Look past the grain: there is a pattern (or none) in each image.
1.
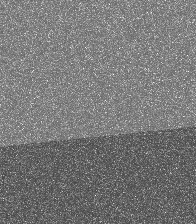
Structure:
a sharp edge
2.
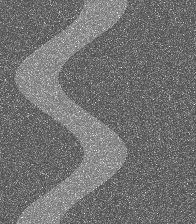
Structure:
a wavy band
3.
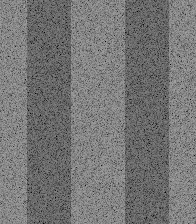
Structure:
vertical stripes
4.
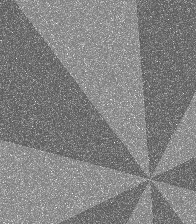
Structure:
spokes from one point
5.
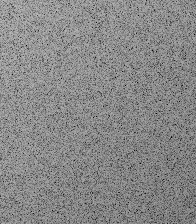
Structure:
a smooth slope
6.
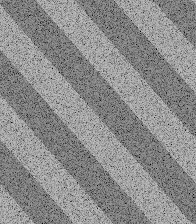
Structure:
diagonal stripes
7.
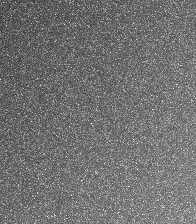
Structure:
a smooth slope
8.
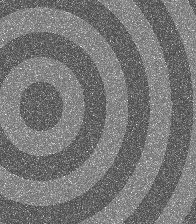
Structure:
rings round one point
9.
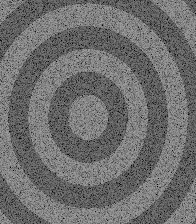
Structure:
rings round one point
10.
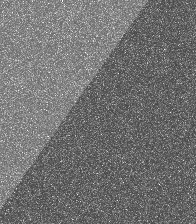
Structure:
a sharp edge
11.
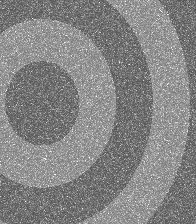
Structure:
rings round one point
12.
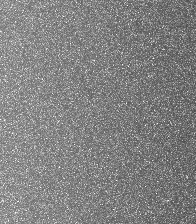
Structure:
a smooth slope
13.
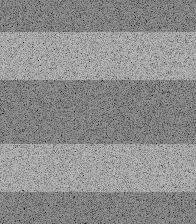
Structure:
horizontal stripes
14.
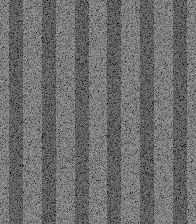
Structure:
vertical stripes
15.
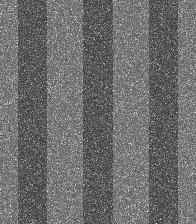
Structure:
vertical stripes
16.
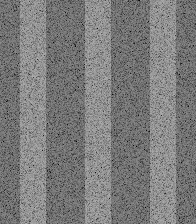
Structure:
vertical stripes
